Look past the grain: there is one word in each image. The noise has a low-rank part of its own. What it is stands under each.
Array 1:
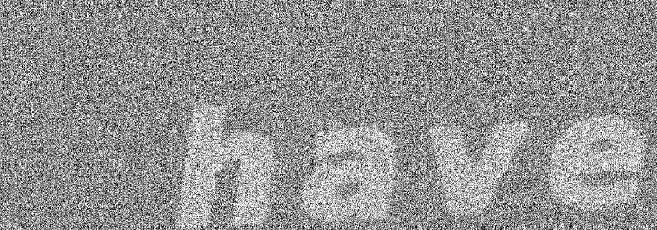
have
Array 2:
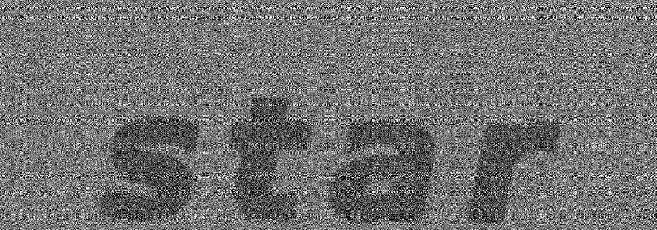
star
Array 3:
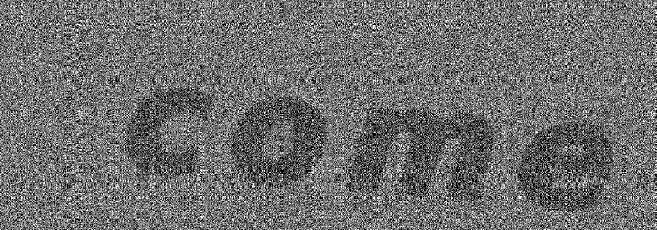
come
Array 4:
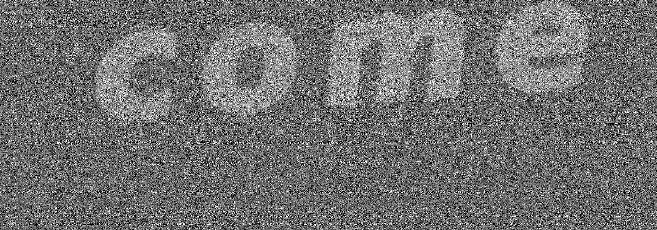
come
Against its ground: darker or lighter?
lighter
